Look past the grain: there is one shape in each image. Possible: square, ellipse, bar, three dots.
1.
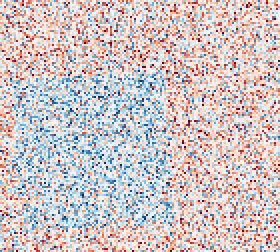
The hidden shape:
square
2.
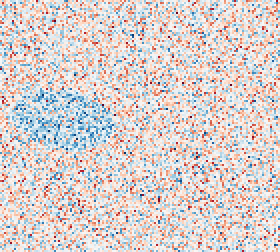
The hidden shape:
ellipse
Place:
middle left
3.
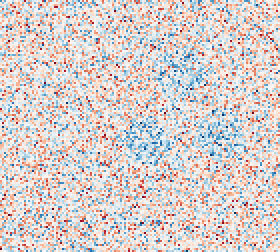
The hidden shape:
three dots
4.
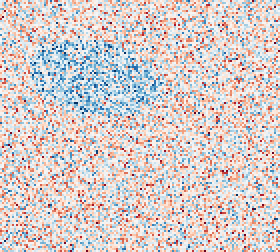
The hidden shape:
ellipse
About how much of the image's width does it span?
half
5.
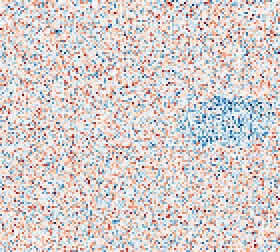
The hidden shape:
ellipse
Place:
middle right
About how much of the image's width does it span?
a third
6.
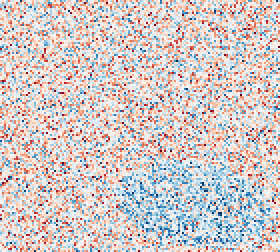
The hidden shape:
ellipse
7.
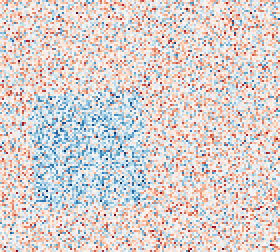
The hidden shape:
square
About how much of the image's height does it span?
half
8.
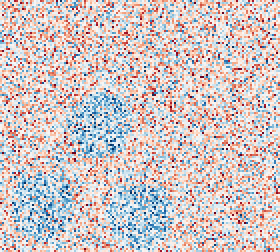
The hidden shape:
three dots
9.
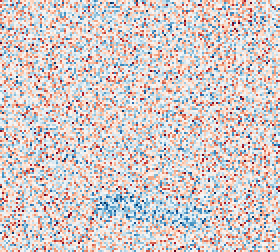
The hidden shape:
bar
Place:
bottom middle
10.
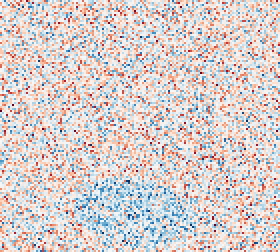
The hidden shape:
ellipse
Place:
bottom middle
